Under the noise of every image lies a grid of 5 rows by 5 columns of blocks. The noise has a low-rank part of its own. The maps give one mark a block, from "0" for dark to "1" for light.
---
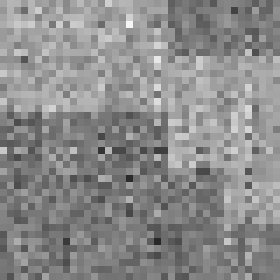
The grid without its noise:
1 1 1 0 0
1 1 1 1 1
0 0 0 1 1
0 0 0 0 1
0 0 0 0 0
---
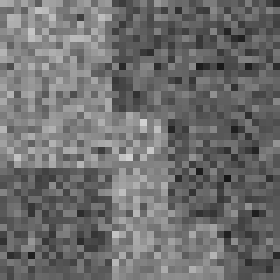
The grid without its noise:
1 1 0 0 0
1 1 0 0 0
1 1 1 0 0
0 0 1 0 0
0 0 1 1 0
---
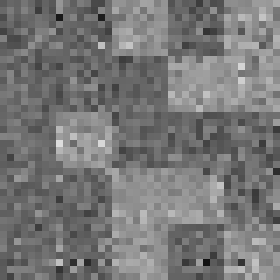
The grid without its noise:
0 0 1 0 1
0 0 0 1 1
0 1 0 0 0
0 0 1 1 0
0 0 1 0 1
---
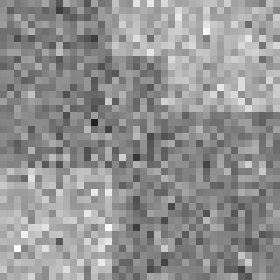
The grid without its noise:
0 0 1 1 1
0 0 0 1 1
0 0 0 0 0
1 1 0 0 0
1 1 0 0 0
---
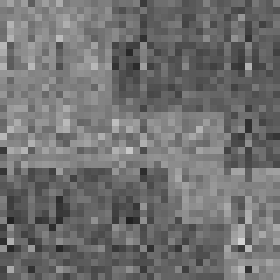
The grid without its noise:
1 1 0 0 0
1 1 0 0 0
1 1 1 1 0
0 0 0 1 1
0 0 0 0 1
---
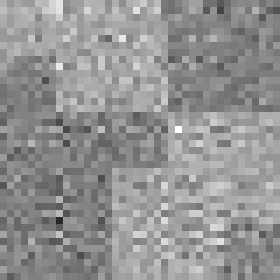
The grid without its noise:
1 1 1 0 0
0 1 1 0 0
0 0 0 1 1
0 0 1 1 1
0 0 1 1 0
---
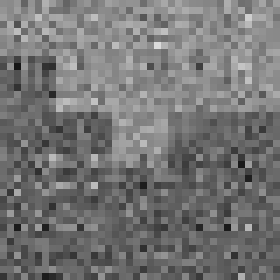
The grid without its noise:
1 1 1 1 1
0 1 1 1 1
0 0 1 0 0
0 0 0 0 0
0 0 0 0 0
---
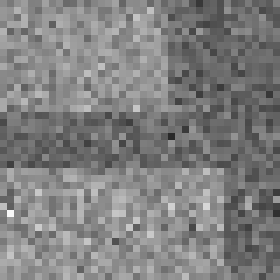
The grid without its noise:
1 1 1 0 0
1 1 1 0 0
0 0 0 0 0
1 1 1 1 0
1 1 1 1 0
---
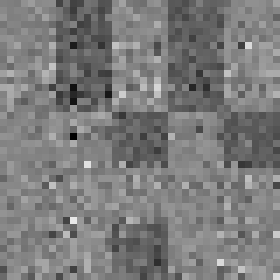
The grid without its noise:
1 0 1 0 1
1 0 1 0 1
1 1 0 1 0
1 1 1 1 1
1 1 0 1 1
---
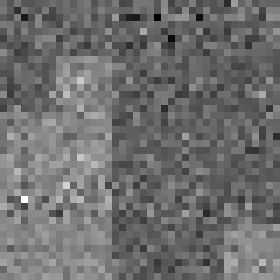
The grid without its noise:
0 0 0 0 0
0 1 0 0 0
1 1 0 0 0
1 1 0 0 0
1 1 0 0 1
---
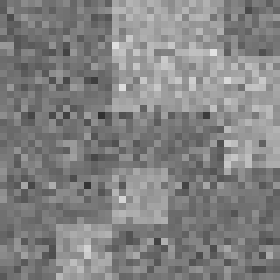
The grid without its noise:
0 0 1 1 0
0 0 1 1 1
0 0 0 0 1
0 0 1 0 0
0 1 0 0 0
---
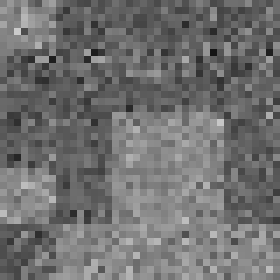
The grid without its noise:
1 0 0 0 0
0 0 0 0 0
0 0 1 1 0
1 0 1 1 0
0 1 1 1 1
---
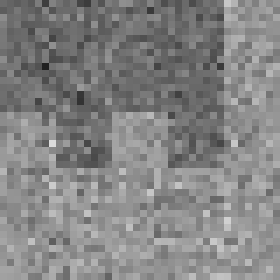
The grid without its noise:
0 0 0 0 1
0 0 0 0 1
1 0 1 0 1
1 1 1 1 1
1 1 1 1 1
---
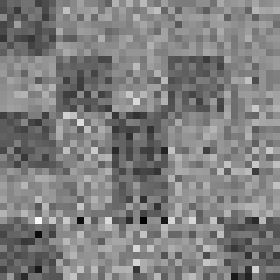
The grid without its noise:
0 1 1 1 1
1 0 1 0 1
0 1 0 1 1
1 1 0 1 1
0 1 1 1 0
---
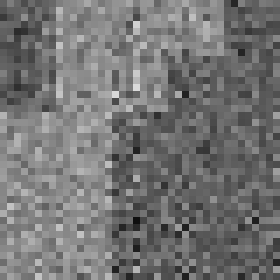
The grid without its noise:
0 1 1 1 0
0 1 1 0 0
1 1 0 0 0
1 1 0 0 0
1 1 0 0 0
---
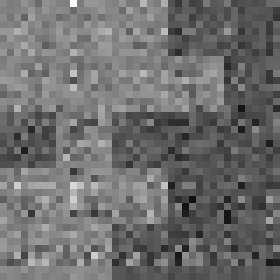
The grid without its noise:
1 1 1 0 0
1 1 1 1 0
0 1 0 0 0
1 1 1 0 0
1 1 0 0 0
